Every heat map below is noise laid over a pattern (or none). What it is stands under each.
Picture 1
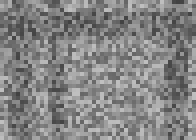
bands of rows crossing bands of columns
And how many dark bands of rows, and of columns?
1 and 3
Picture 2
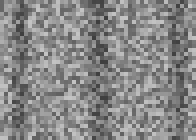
bands of columns
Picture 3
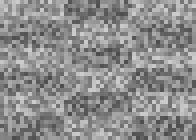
a checkerboard
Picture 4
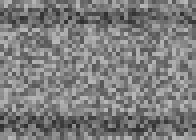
bands of rows
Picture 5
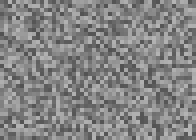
only noise
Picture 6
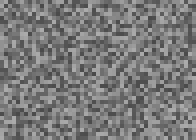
only noise
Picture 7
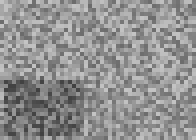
one block
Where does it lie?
bottom left
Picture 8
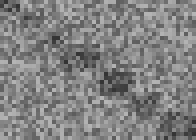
blocks along the diagonal
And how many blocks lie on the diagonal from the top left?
7
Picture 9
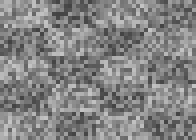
a checkerboard
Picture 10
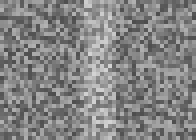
one band of columns
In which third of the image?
middle
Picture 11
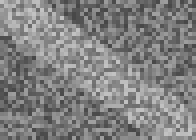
a diagonal band
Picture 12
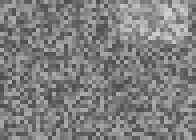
one block
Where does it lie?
top right
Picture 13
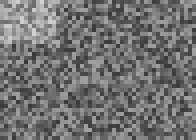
one block
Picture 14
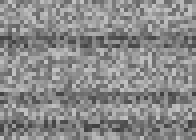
bands of rows
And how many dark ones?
3
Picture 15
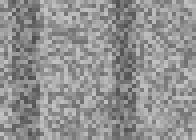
bands of columns
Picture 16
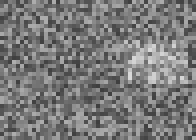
one block
